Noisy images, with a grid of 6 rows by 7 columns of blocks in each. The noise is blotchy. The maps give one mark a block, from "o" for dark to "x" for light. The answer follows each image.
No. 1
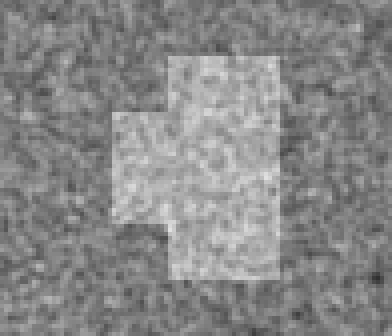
o o o o o o o
o o o x x o o
o o x x x o o
o o x x x o o
o o o x x o o
o o o o o o o
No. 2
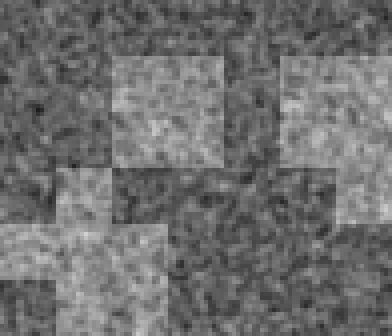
o o o o o o o
o o x x o x x
o o x x o x x
o x o o o o x
x x x o o o o
o x x o o o o
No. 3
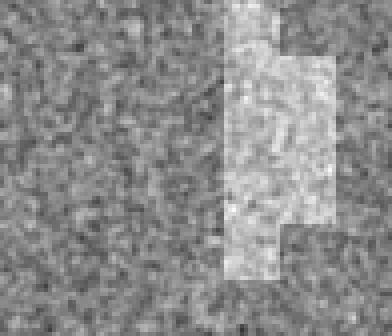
o o o o x o o
o o o o x x o
o o o o x x o
o o o o x x o
o o o o x o o
o o o o o o o
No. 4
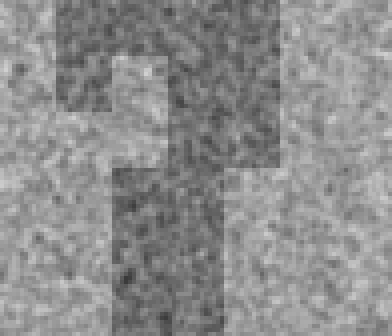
x o o o o x x
x o x o o x x
x x x o o x x
x x o o x x x
x x o o x x x
x x o o x x x
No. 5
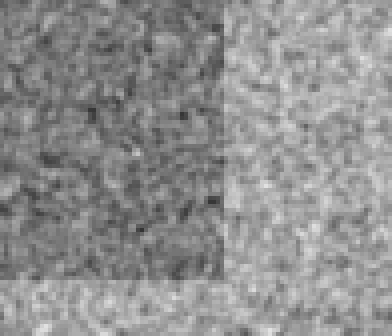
o o o o x x x
o o o o x x x
o o o o x x x
o o o o x x x
o o o o x x x
x x x x x x x
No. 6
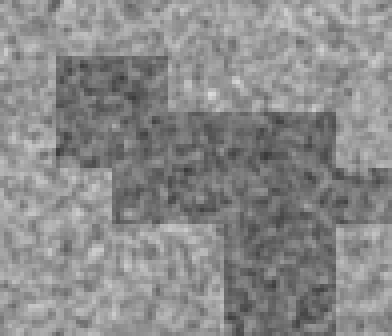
x x x x x x x
x o o x x x x
x o o o o o x
x x o o o o o
x x x x o o x
x x x x o o x
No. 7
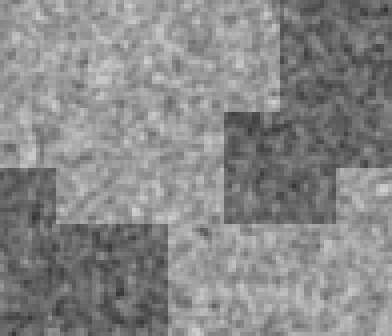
x x x x x o o
x x x x x o o
x x x x o o o
o x x x o o x
o o o x x x x
o o o x x x x
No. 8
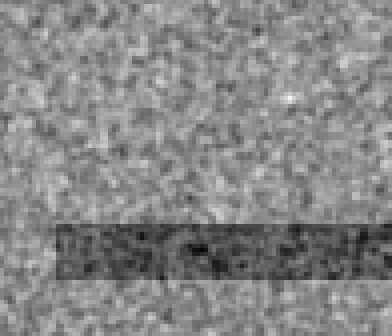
x x x x x x x
x x x x x x x
x x x x x x x
x x x x x x x
x o o o o o o
x x x x x x x
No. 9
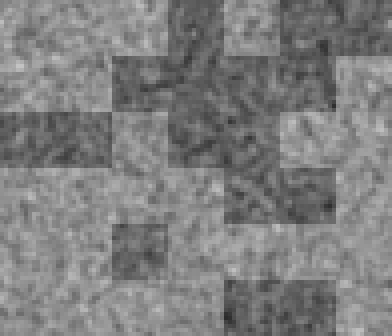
x x x o x o o
x x o o o o x
o o x o o x x
x x x x o o x
x x o x x x x
x x x x o o x
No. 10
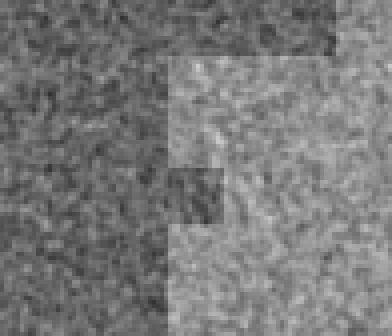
o o o o o o x
o o o x x x x
o o o x x x x
o o o o x x x
o o o x x x x
o o o x x x x
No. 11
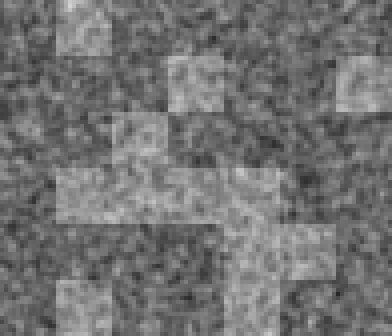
o x o o o o o
o o o x o o x
o o x o o o o
o x x x x o o
o o o o x x o
o x o o x o o
